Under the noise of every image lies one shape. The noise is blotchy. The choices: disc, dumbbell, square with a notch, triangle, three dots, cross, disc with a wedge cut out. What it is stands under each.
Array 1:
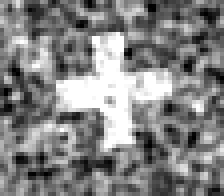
cross
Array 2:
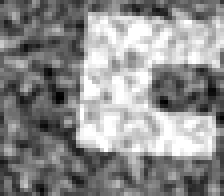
square with a notch
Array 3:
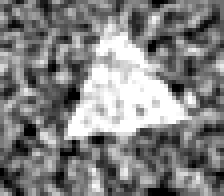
triangle
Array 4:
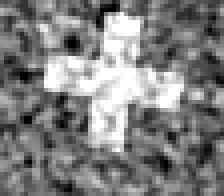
cross
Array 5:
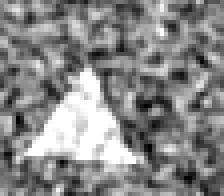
triangle
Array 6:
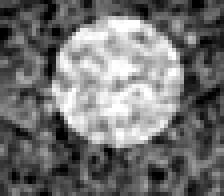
disc
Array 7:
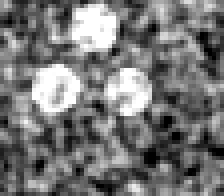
three dots
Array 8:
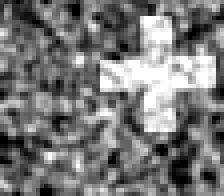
cross
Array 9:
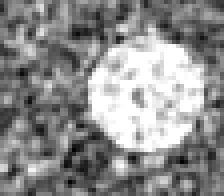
disc
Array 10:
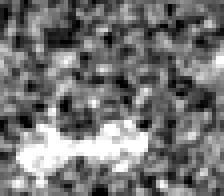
dumbbell
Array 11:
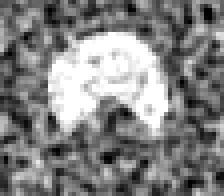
disc with a wedge cut out
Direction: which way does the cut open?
down
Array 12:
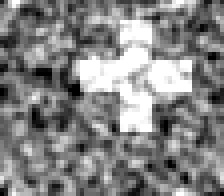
cross
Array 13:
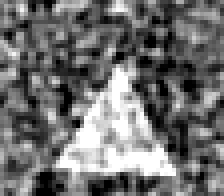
triangle
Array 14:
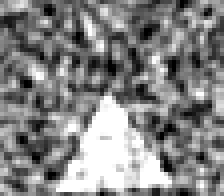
triangle
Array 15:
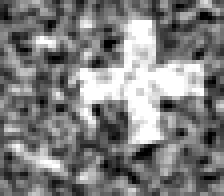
cross
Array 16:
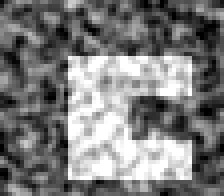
square with a notch
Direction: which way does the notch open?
right
